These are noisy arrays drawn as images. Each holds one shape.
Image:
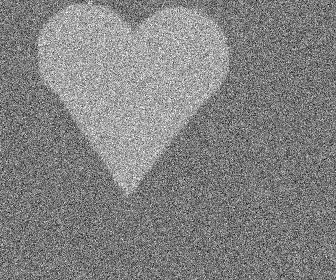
light heart
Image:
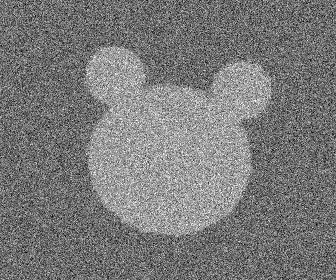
light bear's head
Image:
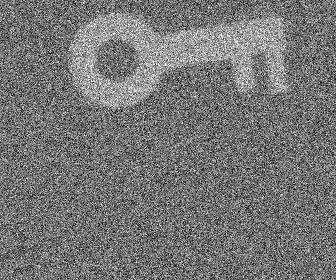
light key
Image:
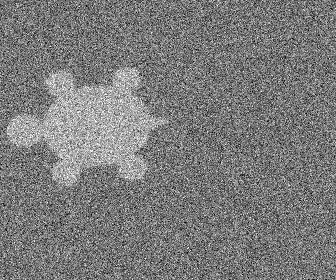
light turtle
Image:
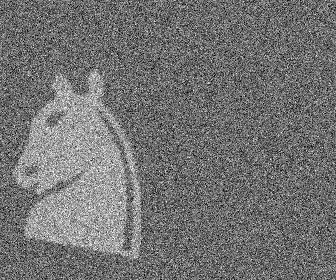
light chess knight
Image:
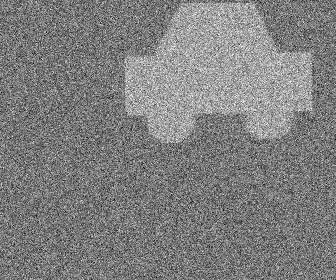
light car
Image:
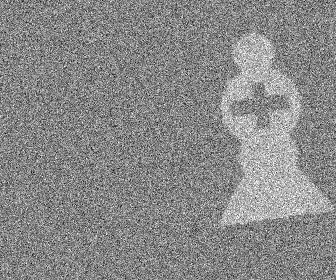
light chess bishop
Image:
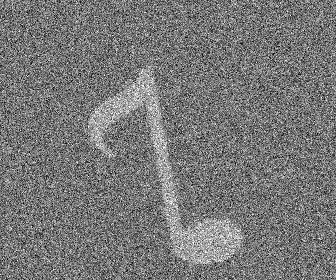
light musical note
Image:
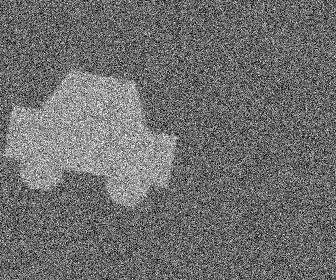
light car
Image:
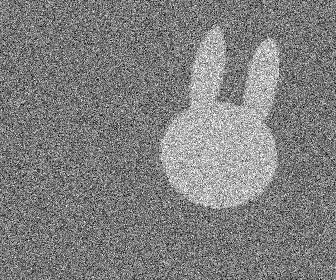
light rabbit's head
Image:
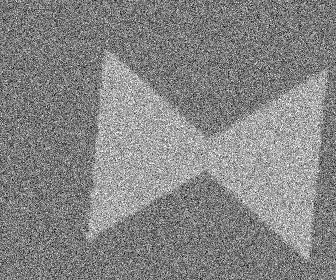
light bow tie
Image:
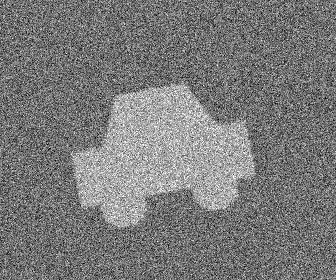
light car
